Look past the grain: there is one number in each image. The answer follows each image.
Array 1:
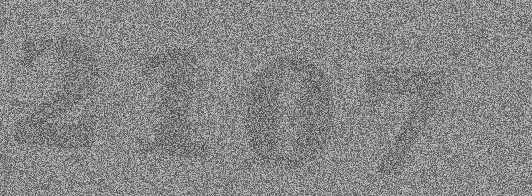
2107
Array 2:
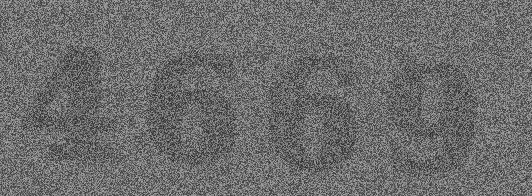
4669
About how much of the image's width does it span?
nearly all
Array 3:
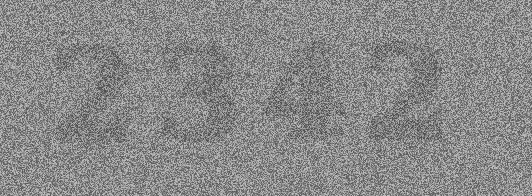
2342
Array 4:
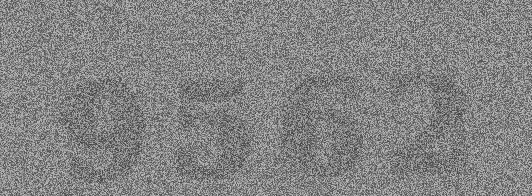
9562
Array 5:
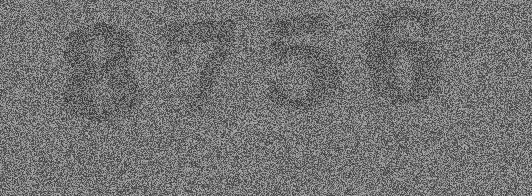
8756
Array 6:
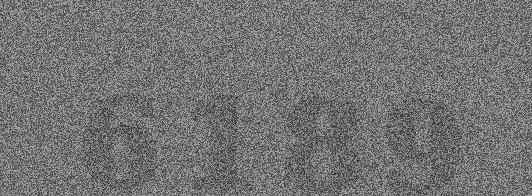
6189
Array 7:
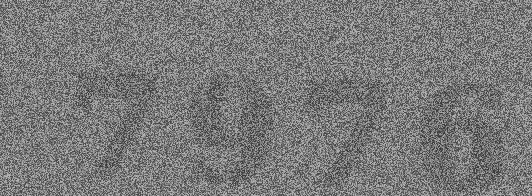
7976
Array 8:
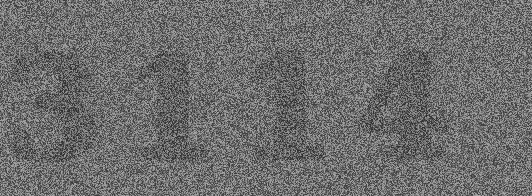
3114
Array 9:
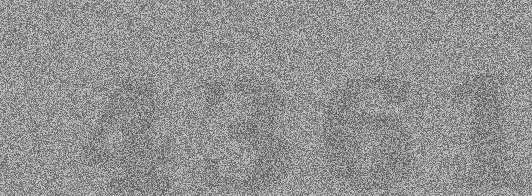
4361
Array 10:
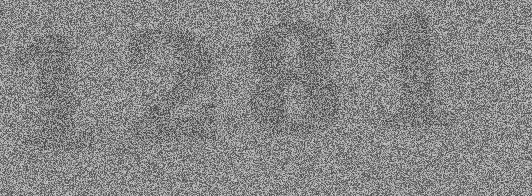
1281
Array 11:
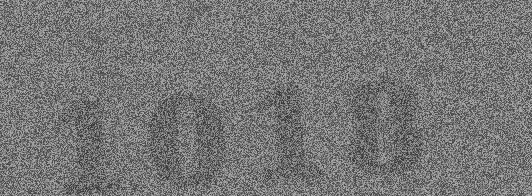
1018
